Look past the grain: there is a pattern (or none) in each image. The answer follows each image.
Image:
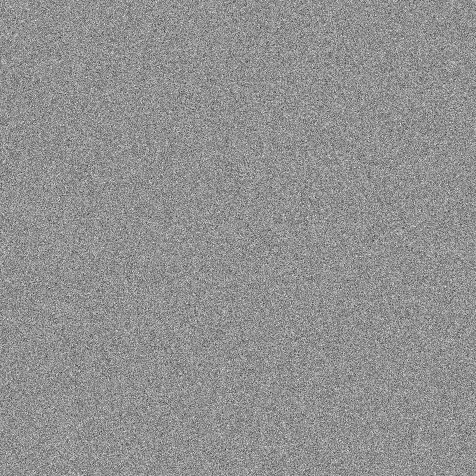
only noise
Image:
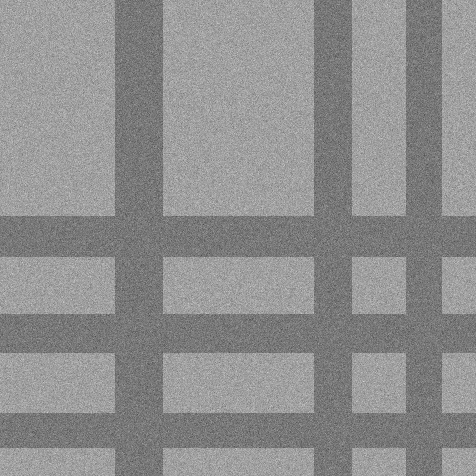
bands of rows crossing bands of columns
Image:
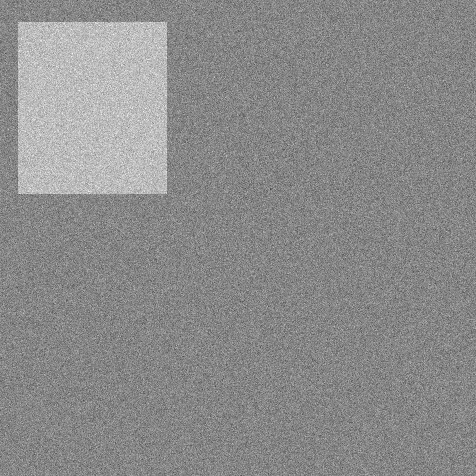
one block
